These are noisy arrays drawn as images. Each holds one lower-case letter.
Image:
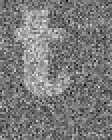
t
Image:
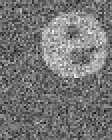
e
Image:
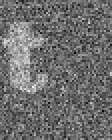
t
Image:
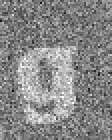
g
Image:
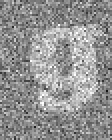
g
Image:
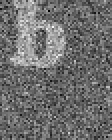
b
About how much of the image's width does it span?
half
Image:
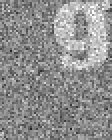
g
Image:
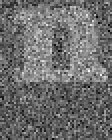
n
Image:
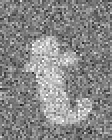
t
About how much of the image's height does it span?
two thirds
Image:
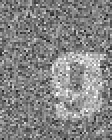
g
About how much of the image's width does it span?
half
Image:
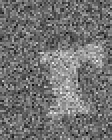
r
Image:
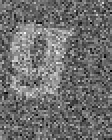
g
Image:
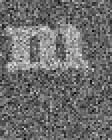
m
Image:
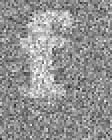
f
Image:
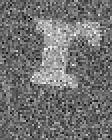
r
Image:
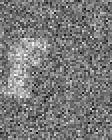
f
